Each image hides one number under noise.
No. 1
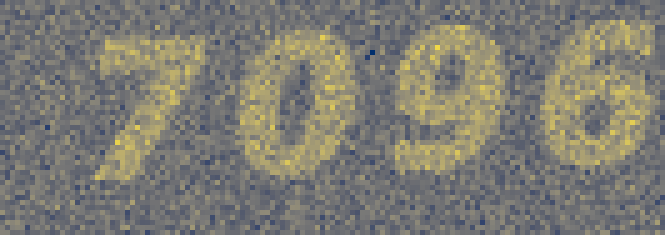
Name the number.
7096
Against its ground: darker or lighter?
lighter
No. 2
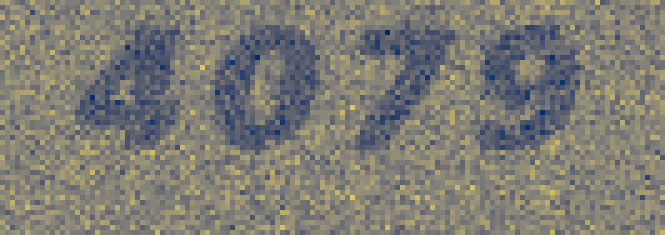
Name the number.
4079
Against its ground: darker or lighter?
darker
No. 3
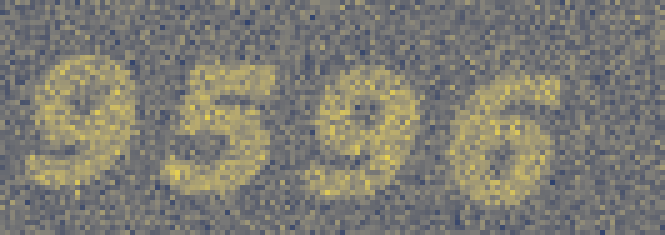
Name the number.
9596
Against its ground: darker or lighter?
lighter
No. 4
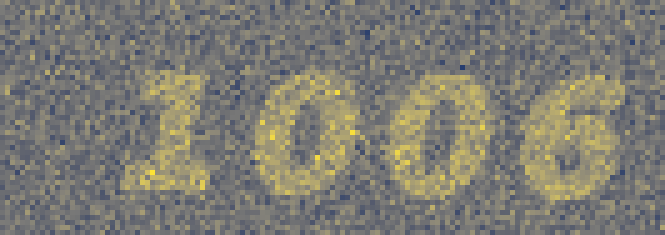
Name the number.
1006
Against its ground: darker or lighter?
lighter
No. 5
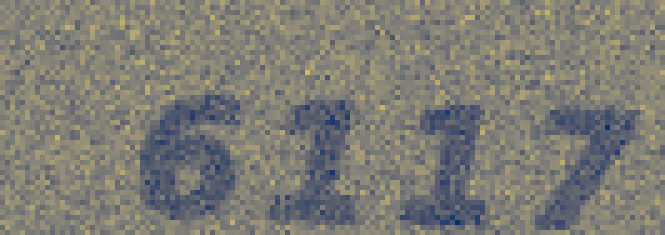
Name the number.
6117
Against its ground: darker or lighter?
darker
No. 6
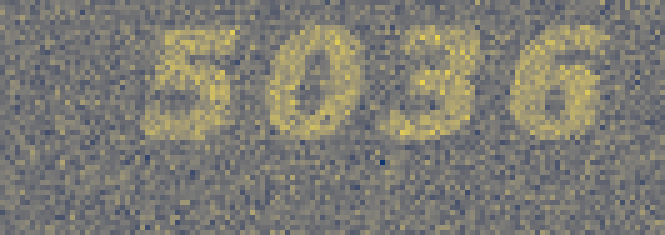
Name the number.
5036
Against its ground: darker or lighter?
lighter
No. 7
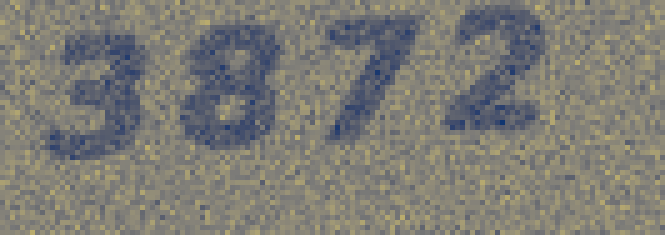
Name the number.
3872
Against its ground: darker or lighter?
darker
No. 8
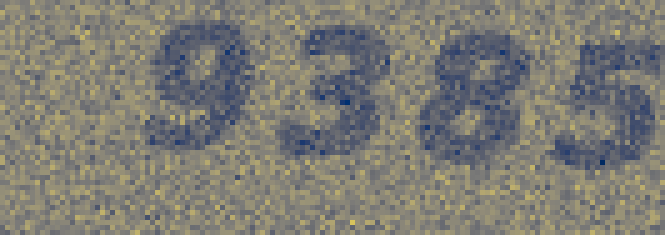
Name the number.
9385
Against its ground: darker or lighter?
darker
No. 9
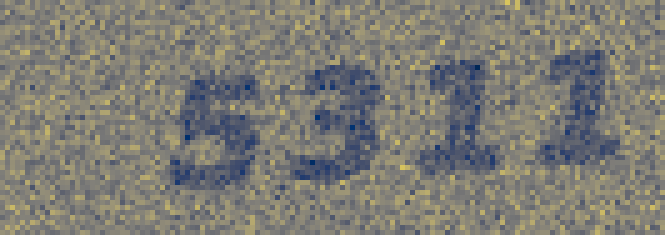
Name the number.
5311
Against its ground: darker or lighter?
darker
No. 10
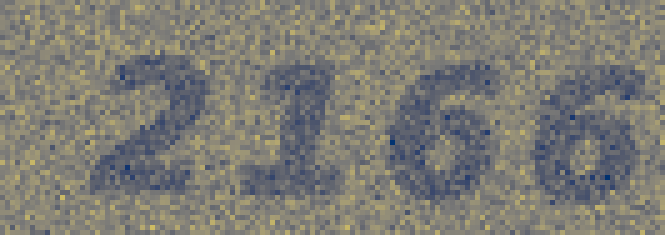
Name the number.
2166
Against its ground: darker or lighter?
darker
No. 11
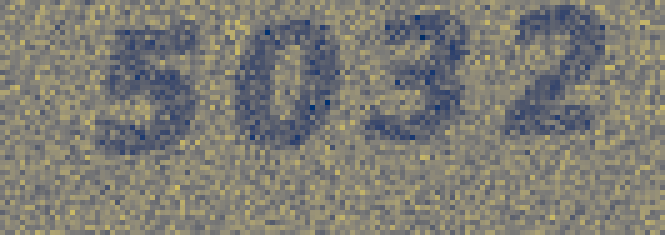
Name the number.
5032
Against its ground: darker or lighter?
darker
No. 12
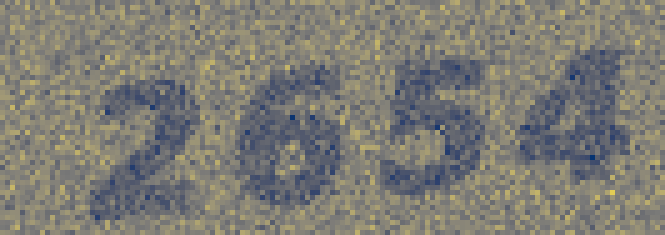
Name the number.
2654
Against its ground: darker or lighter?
darker
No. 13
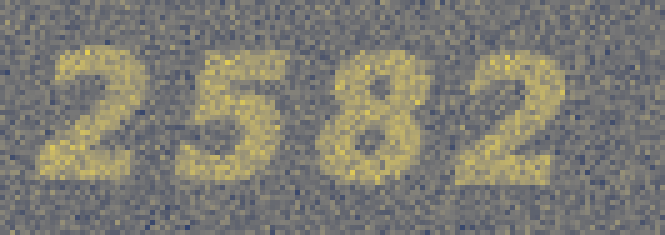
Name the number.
2582
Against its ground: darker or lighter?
lighter
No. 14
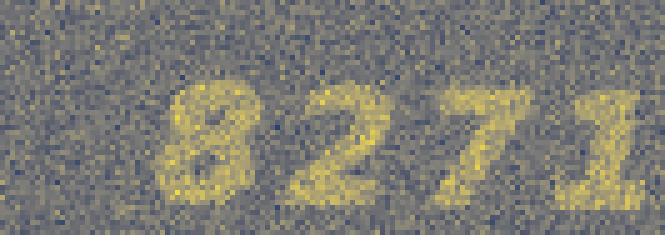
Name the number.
8271
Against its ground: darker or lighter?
lighter
